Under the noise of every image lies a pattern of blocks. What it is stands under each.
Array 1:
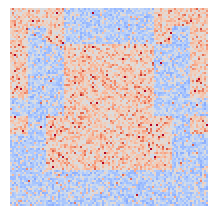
left and right mirror each other
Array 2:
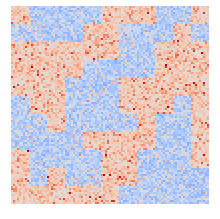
no symmetry
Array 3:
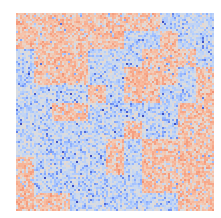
mirrored about the diagonal from the bottom left
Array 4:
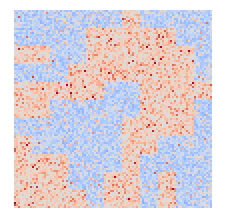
mirrored about the diagonal from the bottom left
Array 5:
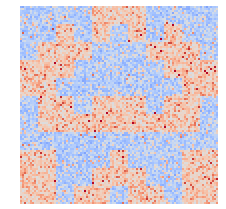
left and right mirror each other
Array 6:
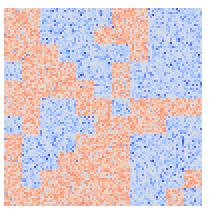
no symmetry
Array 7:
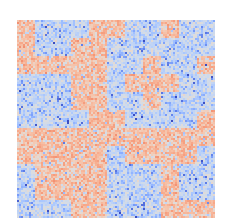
mirrored about the diagonal from the bottom left
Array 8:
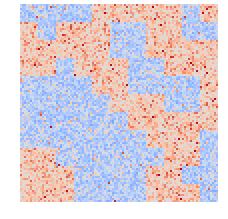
mirrored about the diagonal from the bottom left
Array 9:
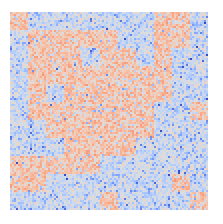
mirrored about the diagonal from the top left
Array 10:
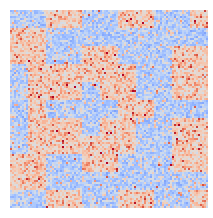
top and bottom mirror each other
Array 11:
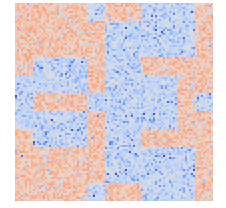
top and bottom mirror each other
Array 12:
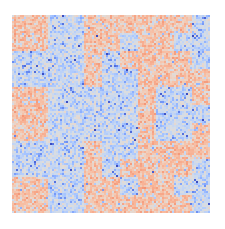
top and bottom mirror each other
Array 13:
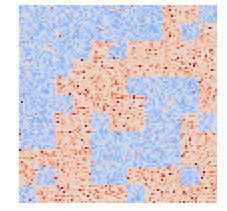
mirrored about the diagonal from the top left
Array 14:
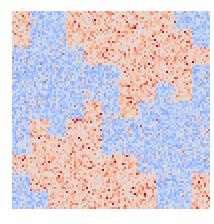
the same after a half turn
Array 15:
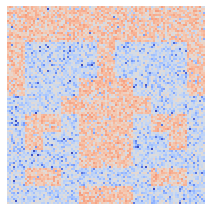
left and right mirror each other
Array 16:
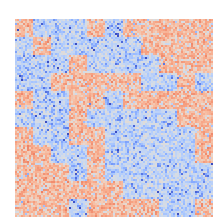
mirrored about the diagonal from the top left
